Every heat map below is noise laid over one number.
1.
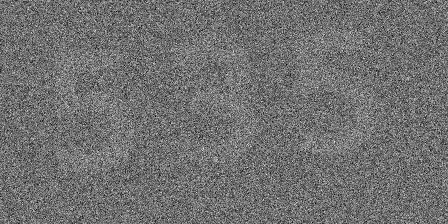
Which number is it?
535
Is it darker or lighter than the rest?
lighter
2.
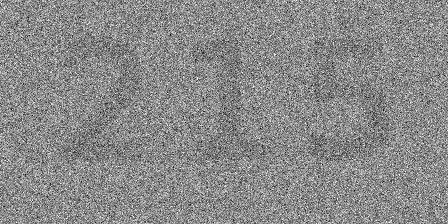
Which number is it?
215
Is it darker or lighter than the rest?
darker
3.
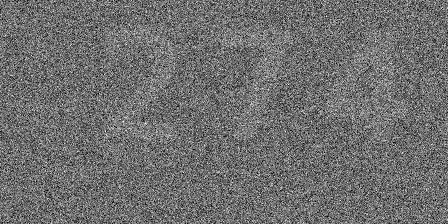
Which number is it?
274
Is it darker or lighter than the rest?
lighter
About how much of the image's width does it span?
two thirds
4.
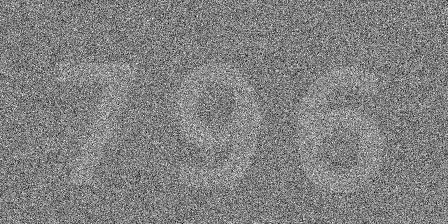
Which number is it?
796
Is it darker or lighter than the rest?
lighter
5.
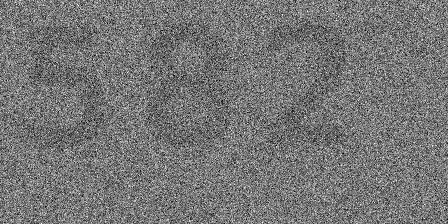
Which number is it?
582
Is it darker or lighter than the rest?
darker
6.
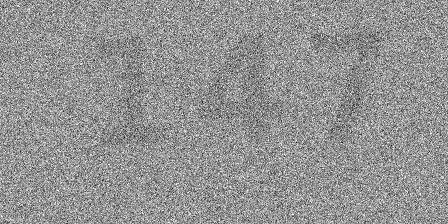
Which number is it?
147
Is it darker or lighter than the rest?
darker
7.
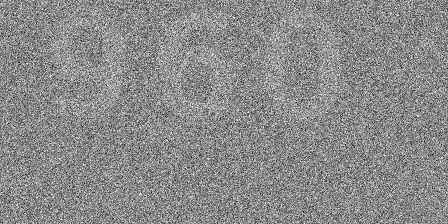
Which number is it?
960
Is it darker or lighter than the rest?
lighter
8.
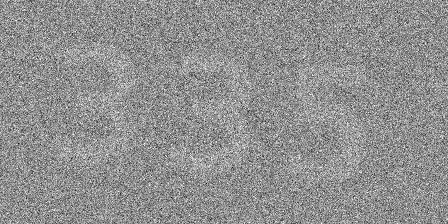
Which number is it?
335
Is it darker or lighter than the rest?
lighter
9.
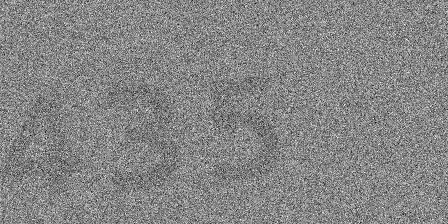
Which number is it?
435
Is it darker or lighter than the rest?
darker
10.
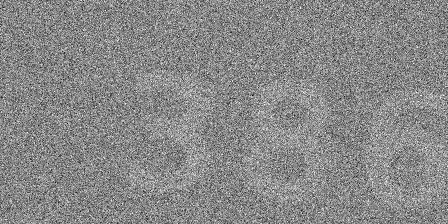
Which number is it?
386
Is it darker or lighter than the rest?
lighter
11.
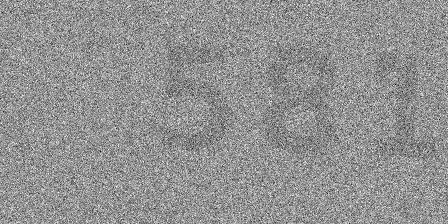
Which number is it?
581
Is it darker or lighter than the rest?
darker
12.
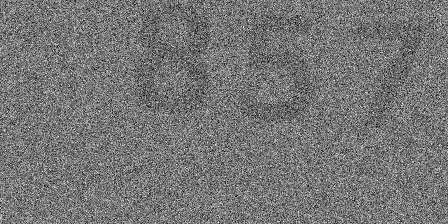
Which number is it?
857
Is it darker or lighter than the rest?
darker
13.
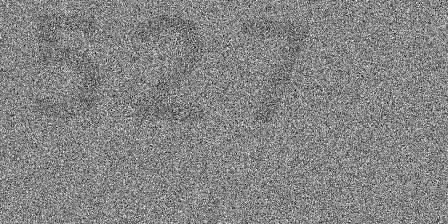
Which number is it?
527
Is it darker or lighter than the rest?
darker
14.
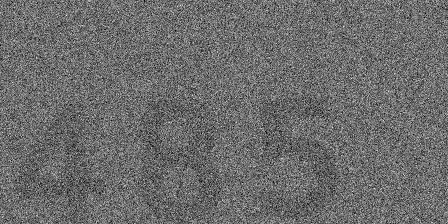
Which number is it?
485
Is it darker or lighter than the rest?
darker
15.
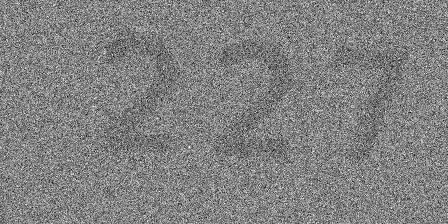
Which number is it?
227
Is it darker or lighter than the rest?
darker
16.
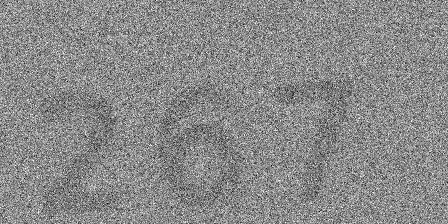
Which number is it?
267
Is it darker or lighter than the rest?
darker
